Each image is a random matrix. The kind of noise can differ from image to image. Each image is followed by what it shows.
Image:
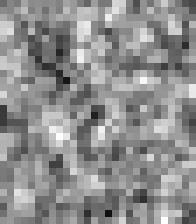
blotchy
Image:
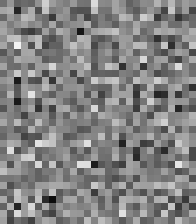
low rank plus noise
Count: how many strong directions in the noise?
three or four
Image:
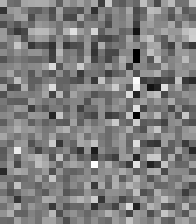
low rank plus noise
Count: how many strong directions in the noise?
two
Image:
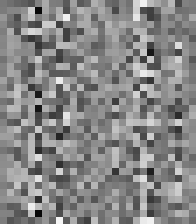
columns of uneven size
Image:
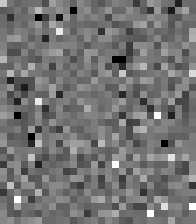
heavy tails
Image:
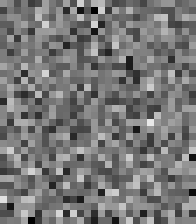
independent entries
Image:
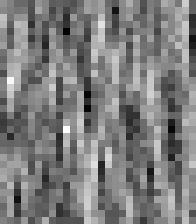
streaked along the columns
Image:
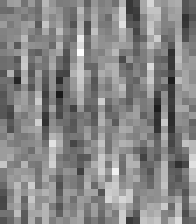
streaked along the columns
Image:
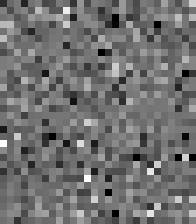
heavy tails
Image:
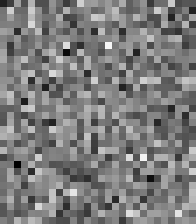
independent entries
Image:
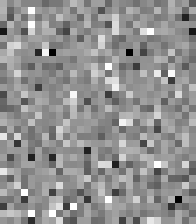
heavy tails
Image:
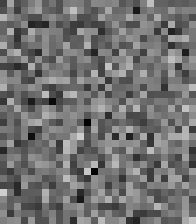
independent entries
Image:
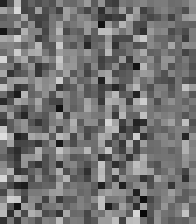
columns of uneven size
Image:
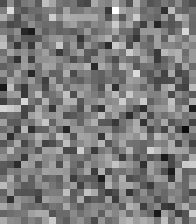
independent entries
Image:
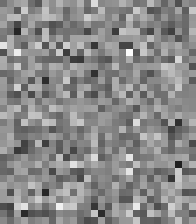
low rank plus noise
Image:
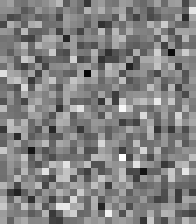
independent entries
